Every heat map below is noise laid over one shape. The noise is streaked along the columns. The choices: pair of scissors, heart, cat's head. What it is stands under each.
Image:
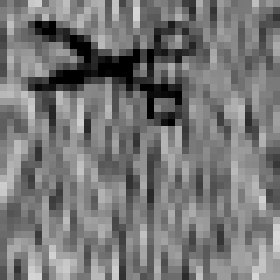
pair of scissors
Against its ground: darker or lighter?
darker
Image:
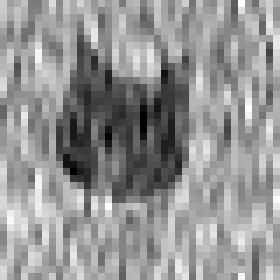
cat's head
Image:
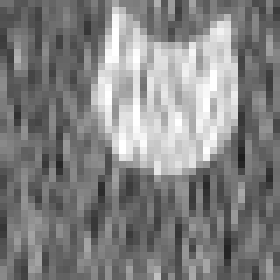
cat's head
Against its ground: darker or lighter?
lighter
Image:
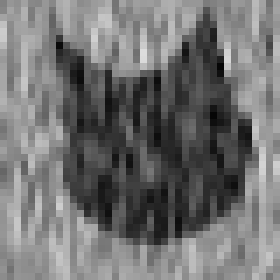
cat's head
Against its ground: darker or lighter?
darker
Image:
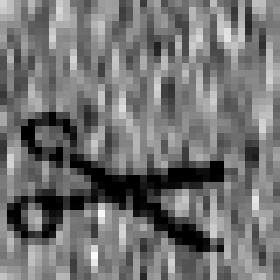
pair of scissors
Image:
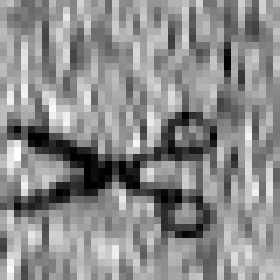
pair of scissors
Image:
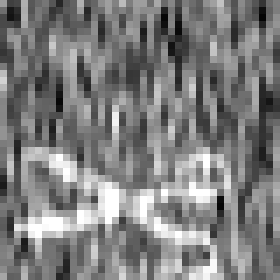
pair of scissors
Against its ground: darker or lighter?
lighter
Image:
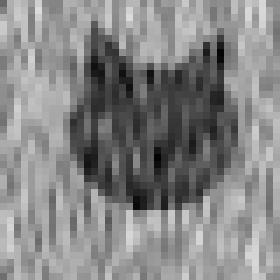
cat's head
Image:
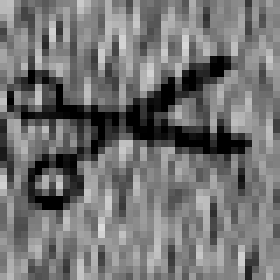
pair of scissors
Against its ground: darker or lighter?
darker
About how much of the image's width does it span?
nearly all
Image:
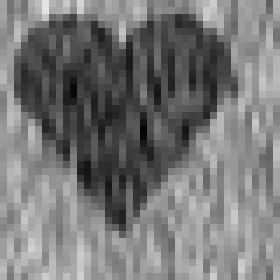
heart
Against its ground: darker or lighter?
darker
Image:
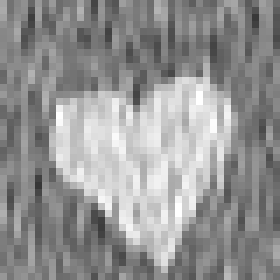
heart
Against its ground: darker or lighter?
lighter
